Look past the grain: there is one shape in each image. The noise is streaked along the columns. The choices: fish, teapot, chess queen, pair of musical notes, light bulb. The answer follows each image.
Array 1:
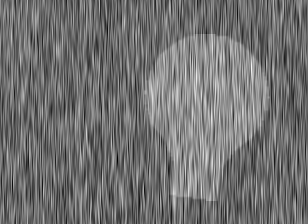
light bulb
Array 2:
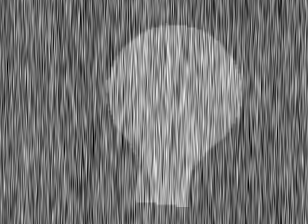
light bulb
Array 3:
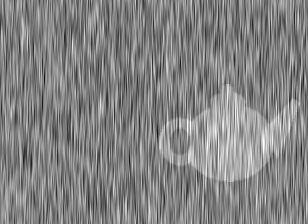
teapot
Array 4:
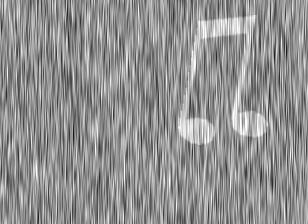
pair of musical notes
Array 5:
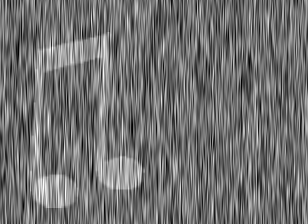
pair of musical notes
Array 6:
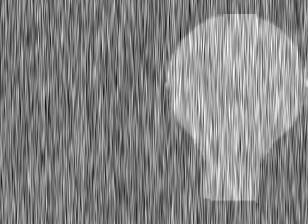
light bulb
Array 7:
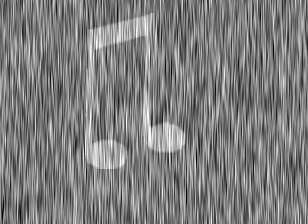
pair of musical notes
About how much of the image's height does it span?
two thirds
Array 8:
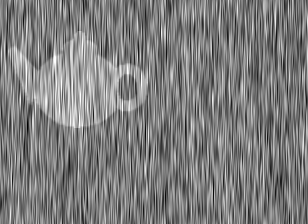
teapot
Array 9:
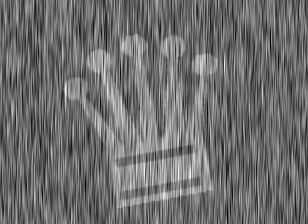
chess queen
